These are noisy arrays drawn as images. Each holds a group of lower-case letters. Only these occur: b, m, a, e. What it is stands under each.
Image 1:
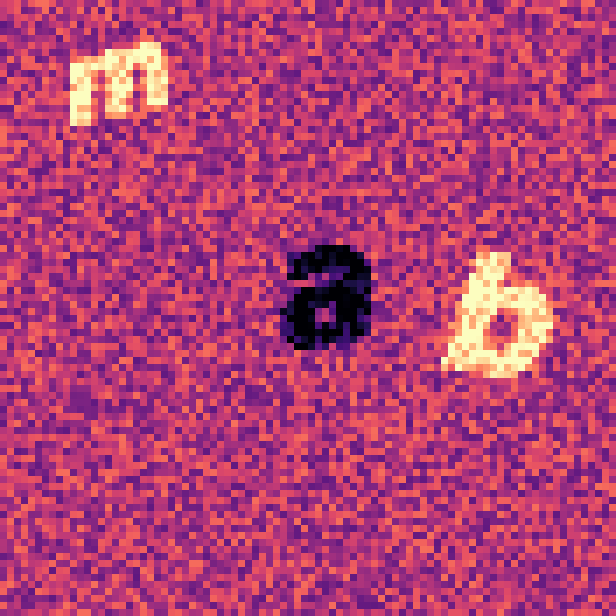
top left: light m; centre: dark a; middle right: light b
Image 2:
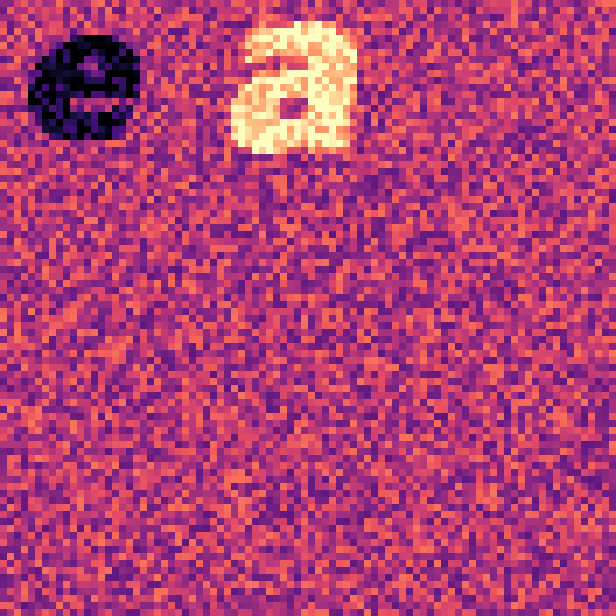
top left: dark e; top middle: light a
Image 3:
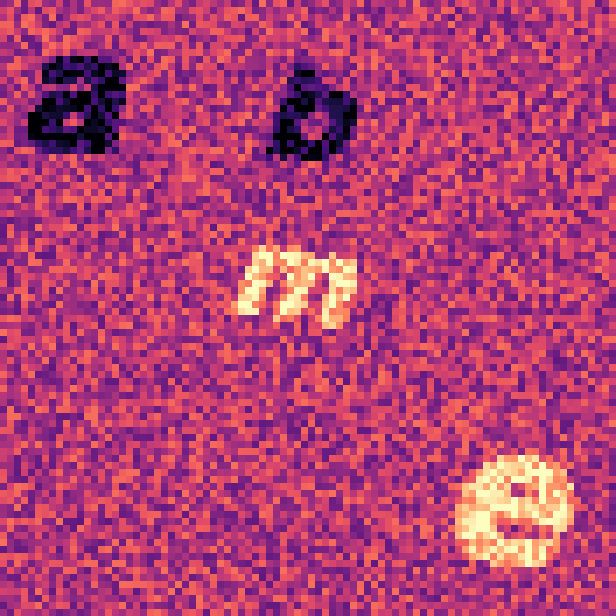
top left: dark a; top middle: dark b; centre: light m; bottom right: light e
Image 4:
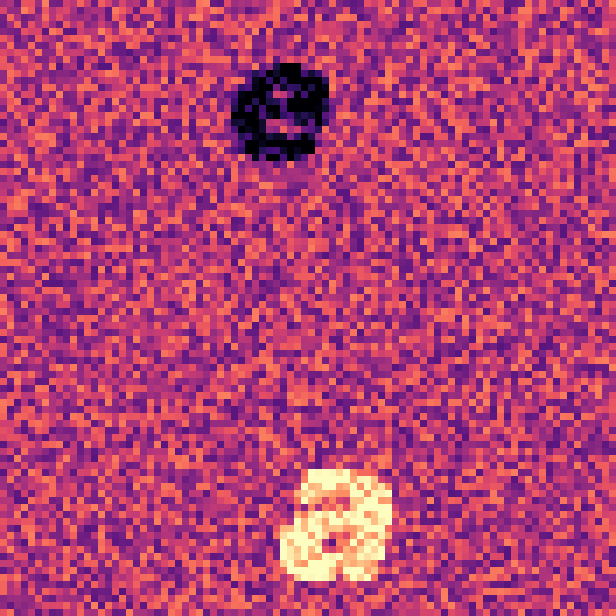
top middle: dark e; bottom middle: light a
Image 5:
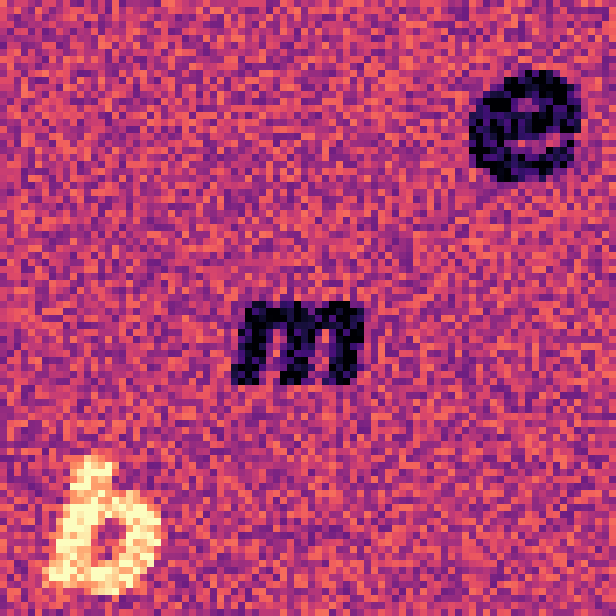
top right: dark e; centre: dark m; bottom left: light b
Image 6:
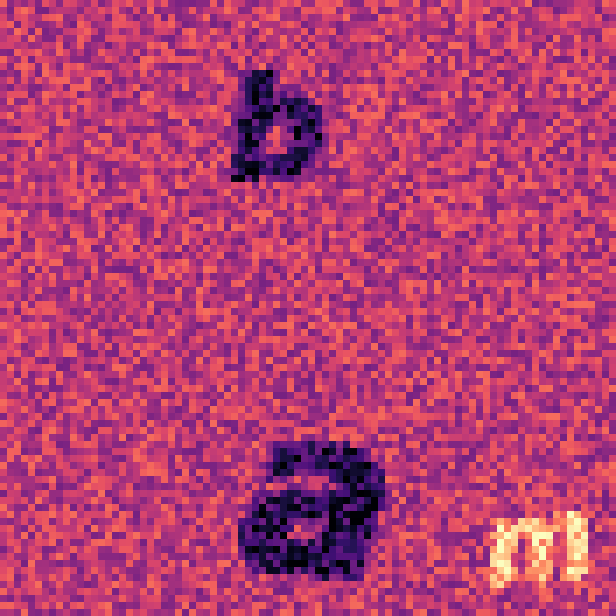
top middle: dark b; bottom middle: dark a; bottom right: light m
